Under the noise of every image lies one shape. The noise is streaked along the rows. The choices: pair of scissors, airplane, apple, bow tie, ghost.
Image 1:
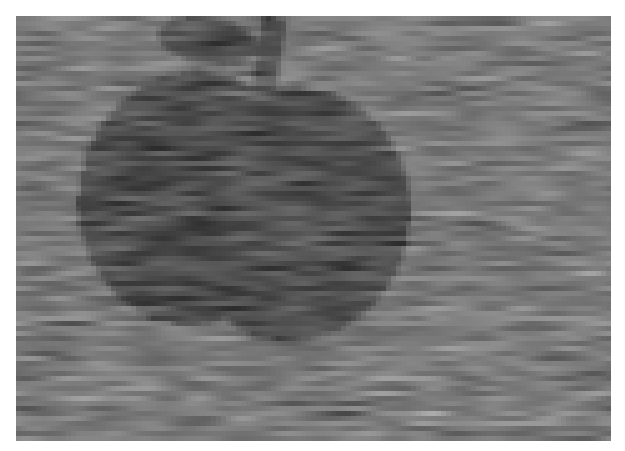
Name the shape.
apple
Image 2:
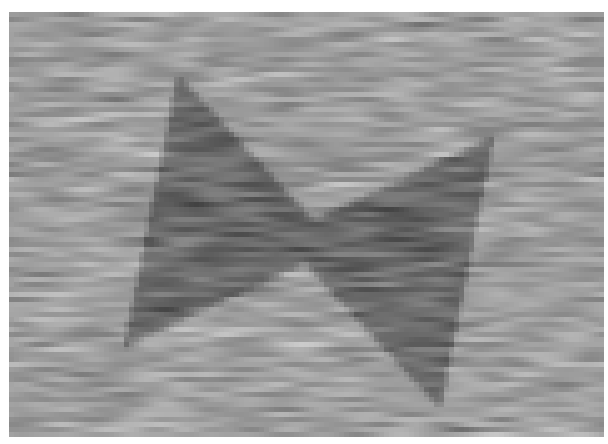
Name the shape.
bow tie
